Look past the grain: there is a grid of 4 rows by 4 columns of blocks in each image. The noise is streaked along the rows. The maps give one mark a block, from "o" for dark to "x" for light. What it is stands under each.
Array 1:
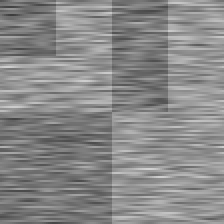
oxox
xxox
ooxx
ooxx
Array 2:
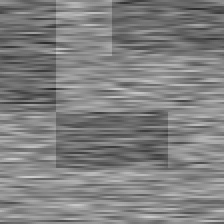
oxoo
oxxx
xoox
xxxx
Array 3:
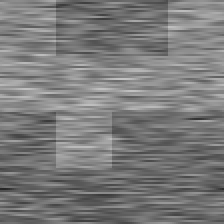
xoox
xxxx
oxoo
oooo
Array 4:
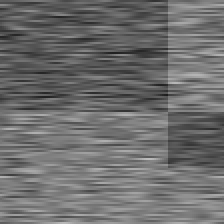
ooox
ooox
xxxo
xxxx
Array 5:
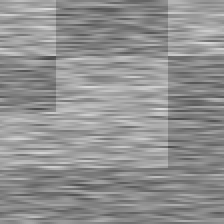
xoox
oxxo
xxxo
oooo
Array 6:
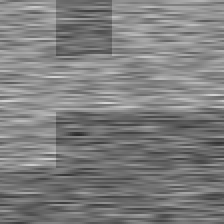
xoxx
xxxx
xooo
oooo
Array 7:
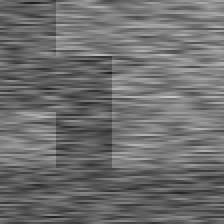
oxxx
ooxx
xoxx
oooo
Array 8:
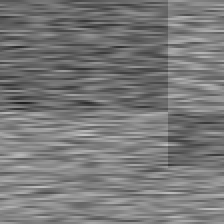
ooox
ooox
xxxo
xxxx
